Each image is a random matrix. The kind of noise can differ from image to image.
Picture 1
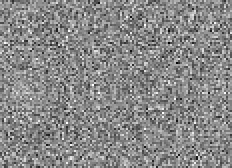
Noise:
low rank plus noise
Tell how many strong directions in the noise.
five to eight
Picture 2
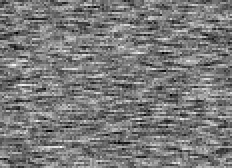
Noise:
streaked along the rows
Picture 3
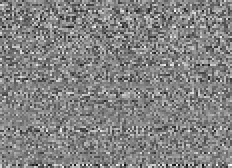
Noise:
rows of uneven size
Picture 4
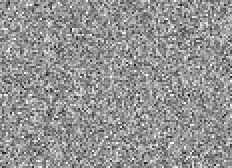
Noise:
independent entries
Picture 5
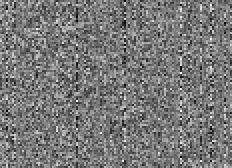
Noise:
columns of uneven size
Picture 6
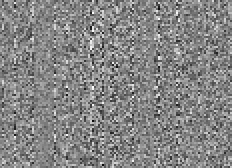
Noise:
columns of uneven size
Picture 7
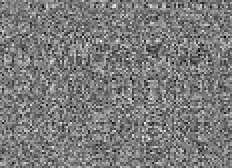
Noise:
low rank plus noise
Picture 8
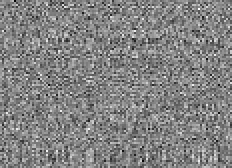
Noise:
low rank plus noise
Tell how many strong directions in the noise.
one
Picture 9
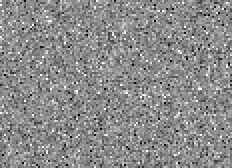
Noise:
heavy tails
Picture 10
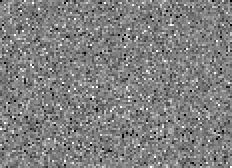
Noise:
heavy tails
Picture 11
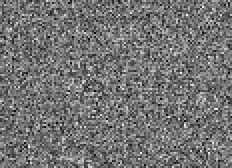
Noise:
independent entries
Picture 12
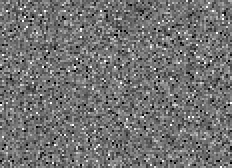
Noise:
heavy tails
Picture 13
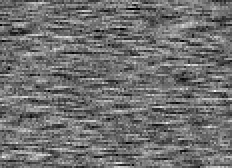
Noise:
streaked along the rows
